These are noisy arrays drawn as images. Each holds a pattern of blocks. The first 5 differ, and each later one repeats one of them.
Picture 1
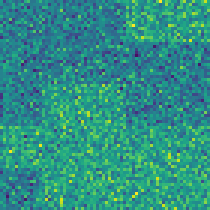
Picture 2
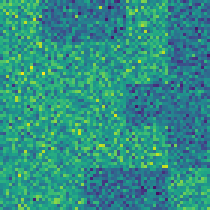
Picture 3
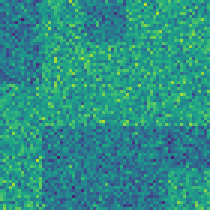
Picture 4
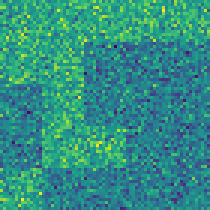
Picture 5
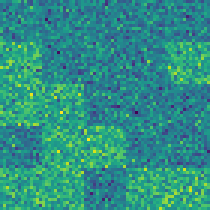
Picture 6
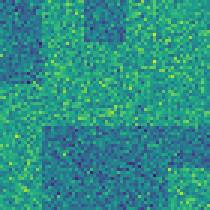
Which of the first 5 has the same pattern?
3
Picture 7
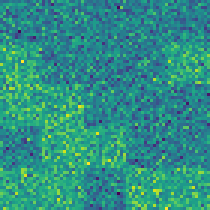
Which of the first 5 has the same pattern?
5
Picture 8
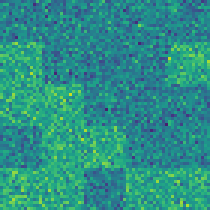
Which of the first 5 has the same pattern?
5
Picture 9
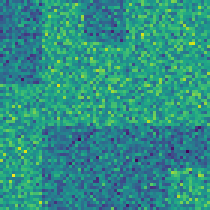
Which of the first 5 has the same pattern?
3
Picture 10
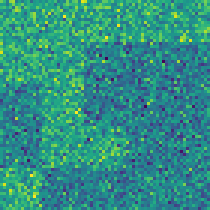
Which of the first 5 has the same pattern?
4
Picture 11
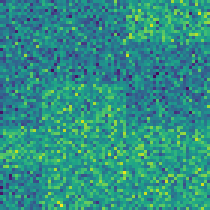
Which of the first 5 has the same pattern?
1
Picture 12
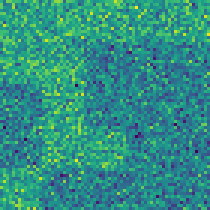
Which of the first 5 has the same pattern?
4
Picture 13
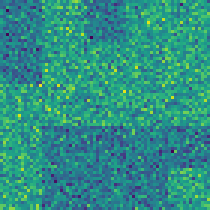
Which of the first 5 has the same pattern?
3
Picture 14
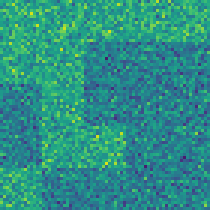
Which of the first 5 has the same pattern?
4
